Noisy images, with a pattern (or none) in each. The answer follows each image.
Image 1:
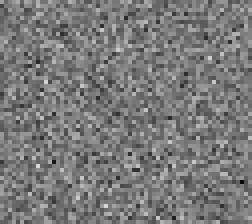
only noise
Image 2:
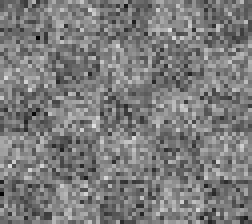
a checkerboard
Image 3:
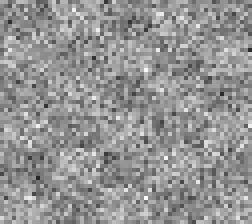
a checkerboard
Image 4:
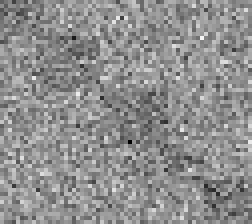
blocks along the diagonal
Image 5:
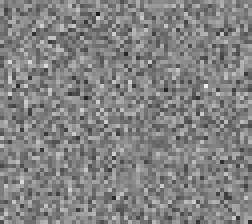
only noise
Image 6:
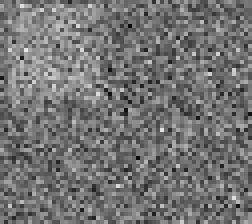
one block
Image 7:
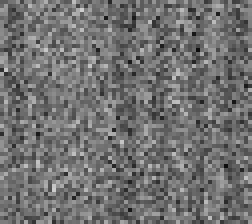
bands of columns
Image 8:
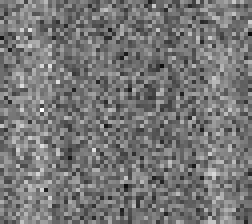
bands of columns
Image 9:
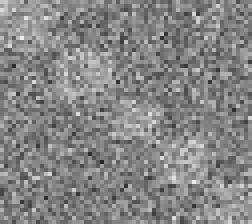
blocks along the diagonal
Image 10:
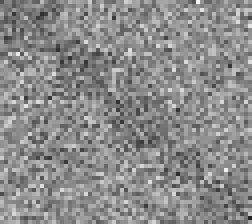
blocks along the diagonal
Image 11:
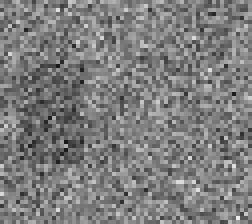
one block
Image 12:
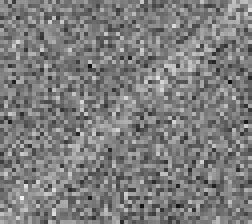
a diagonal band
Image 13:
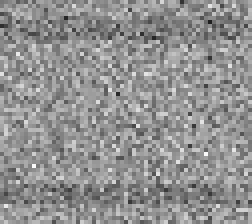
bands of rows
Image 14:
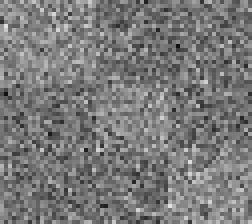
blocks along the diagonal
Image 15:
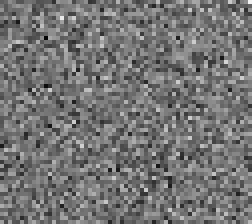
only noise
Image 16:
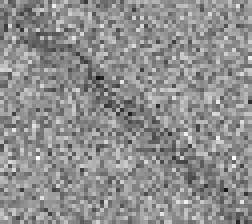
a diagonal band
